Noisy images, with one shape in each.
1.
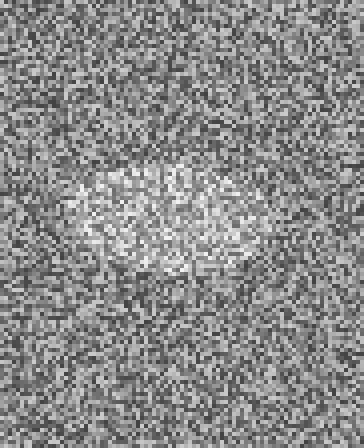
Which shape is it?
ellipse
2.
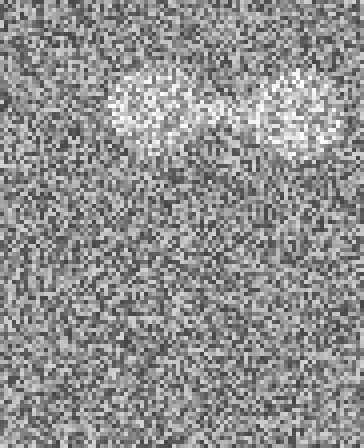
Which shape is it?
dumbbell
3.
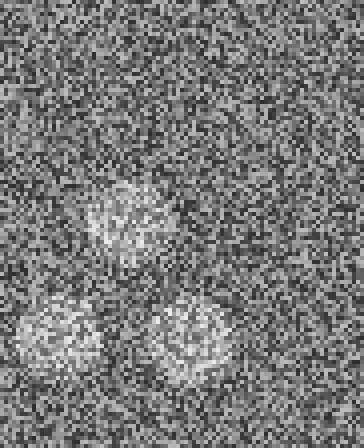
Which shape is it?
three dots
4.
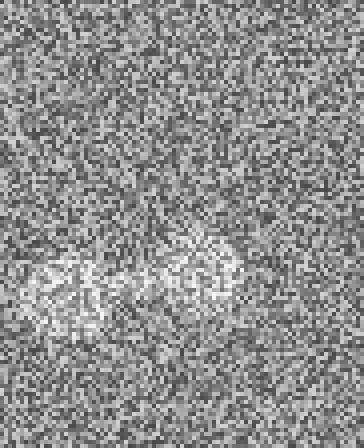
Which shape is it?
dumbbell
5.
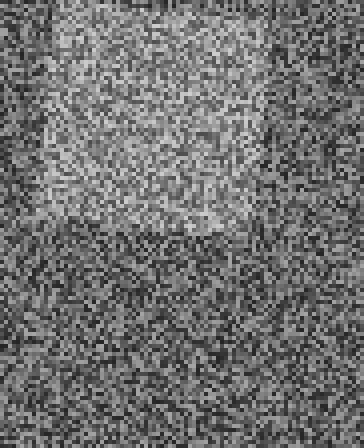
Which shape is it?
square
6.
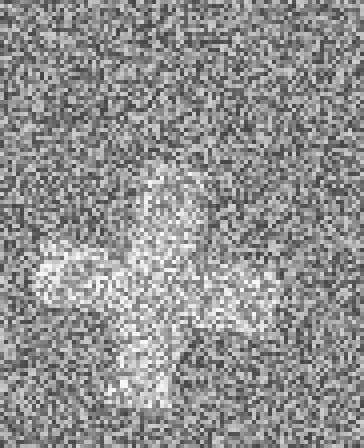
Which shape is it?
cross
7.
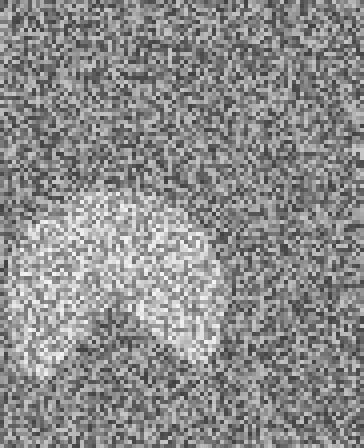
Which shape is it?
disc with a wedge cut out
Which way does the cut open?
down
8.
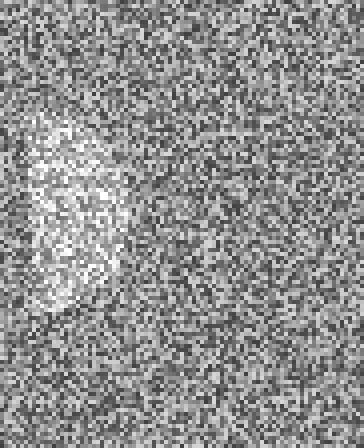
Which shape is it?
half disc
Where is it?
middle left
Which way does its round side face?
right
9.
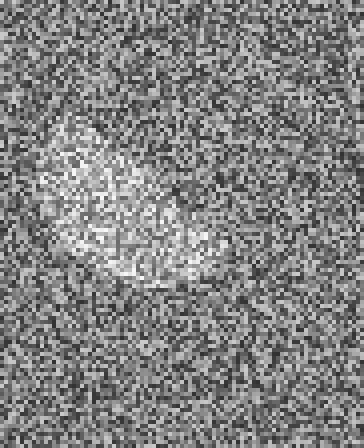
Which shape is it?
half disc
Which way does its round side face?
down and left
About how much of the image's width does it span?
half
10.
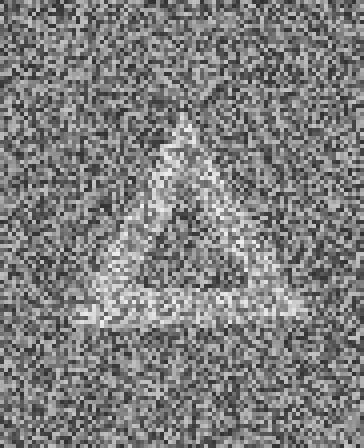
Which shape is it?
triangle frame
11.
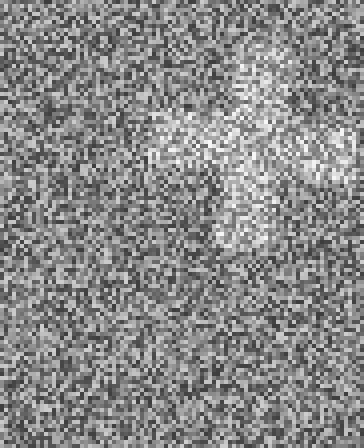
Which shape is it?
cross
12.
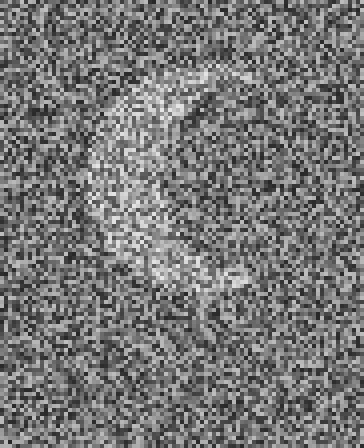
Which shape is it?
crescent
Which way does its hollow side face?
right
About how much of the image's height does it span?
half
